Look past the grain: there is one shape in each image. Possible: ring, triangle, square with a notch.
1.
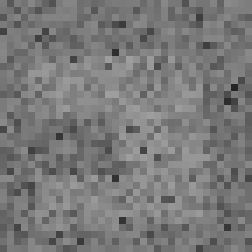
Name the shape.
square with a notch
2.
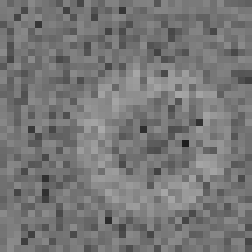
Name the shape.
ring
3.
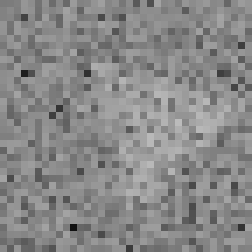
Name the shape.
triangle
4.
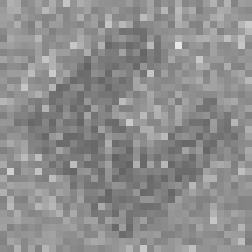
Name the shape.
square with a notch
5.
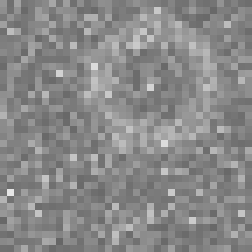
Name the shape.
ring
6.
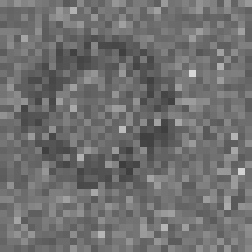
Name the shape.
ring
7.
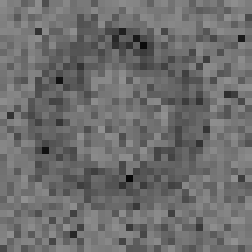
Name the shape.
ring
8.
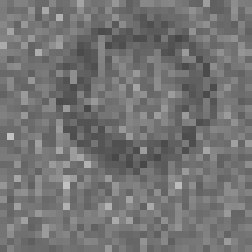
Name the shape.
ring
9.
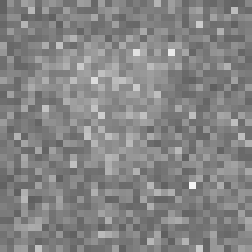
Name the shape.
triangle
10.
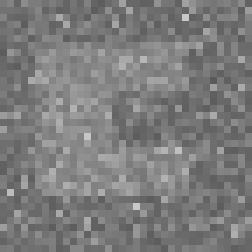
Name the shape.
square with a notch
